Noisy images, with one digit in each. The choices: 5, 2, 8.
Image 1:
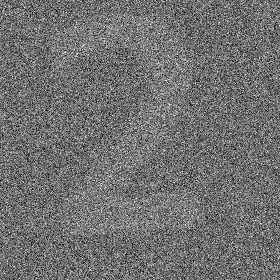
2
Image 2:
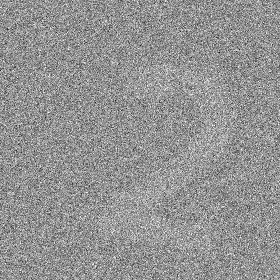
2
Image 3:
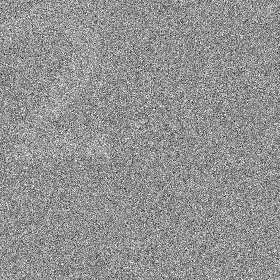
2
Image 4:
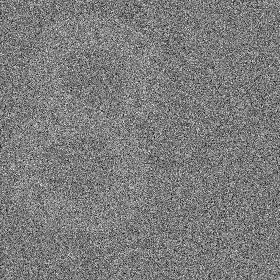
8
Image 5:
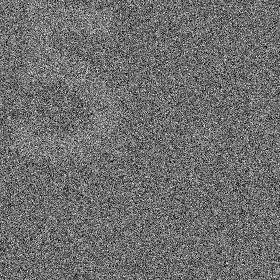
5
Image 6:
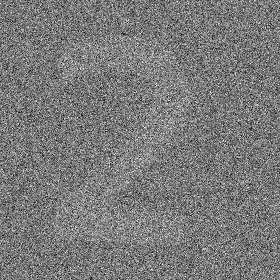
2
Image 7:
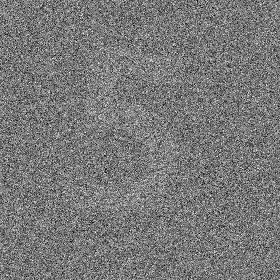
5
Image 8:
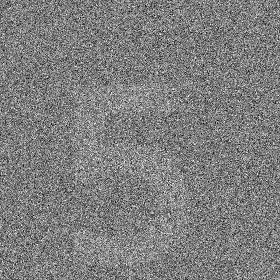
5
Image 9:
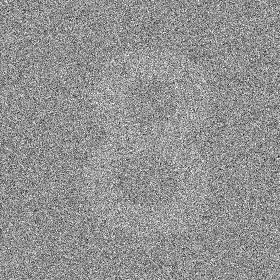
8
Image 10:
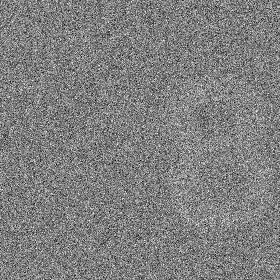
8
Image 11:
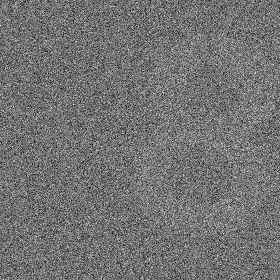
8
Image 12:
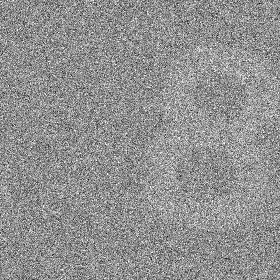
8
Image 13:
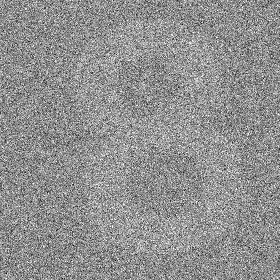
8
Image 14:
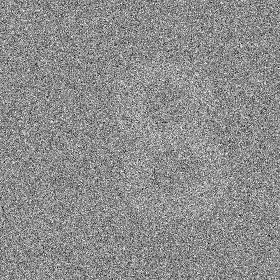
8
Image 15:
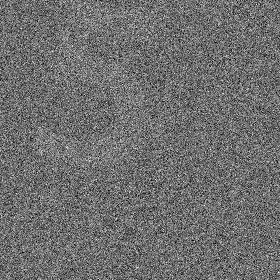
5
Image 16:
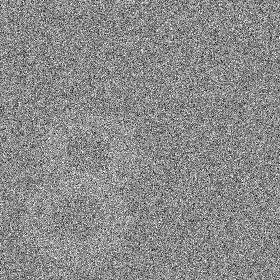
8
